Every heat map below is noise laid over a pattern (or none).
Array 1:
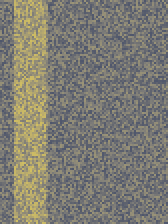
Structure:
one vertical stripe
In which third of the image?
left
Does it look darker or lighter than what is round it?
lighter
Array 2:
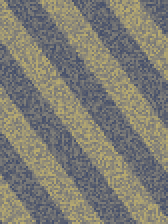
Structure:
diagonal stripes
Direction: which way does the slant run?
top left to bottom right
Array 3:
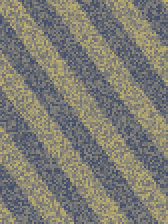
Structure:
diagonal stripes
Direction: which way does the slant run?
top left to bottom right
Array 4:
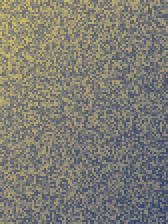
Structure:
a smooth slope
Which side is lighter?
top left
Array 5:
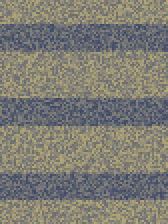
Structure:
horizontal stripes
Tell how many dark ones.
3
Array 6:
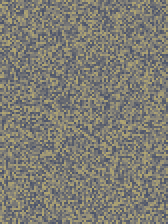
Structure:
only noise
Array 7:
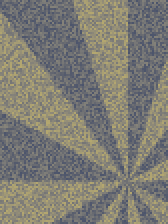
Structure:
spokes from one point
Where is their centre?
bottom right
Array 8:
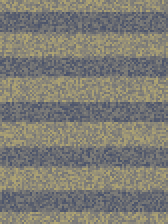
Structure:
horizontal stripes
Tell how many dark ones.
5
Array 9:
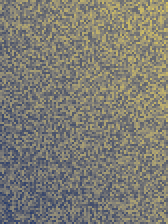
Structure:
a smooth slope
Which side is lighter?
top right
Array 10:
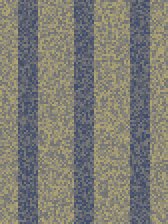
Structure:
vertical stripes
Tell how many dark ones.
3
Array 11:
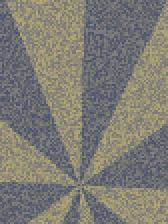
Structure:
spokes from one point
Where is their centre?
bottom middle
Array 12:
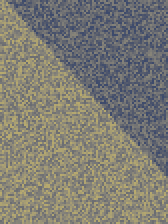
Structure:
a sharp edge
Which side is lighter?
bottom left
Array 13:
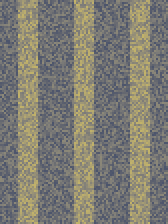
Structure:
vertical stripes
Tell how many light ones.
3
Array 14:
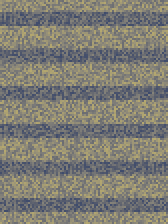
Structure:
horizontal stripes
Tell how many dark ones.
6
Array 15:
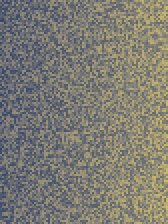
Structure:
a smooth slope
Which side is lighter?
right
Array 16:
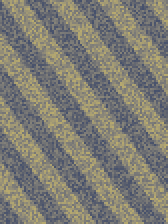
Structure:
diagonal stripes
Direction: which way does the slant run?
top left to bottom right
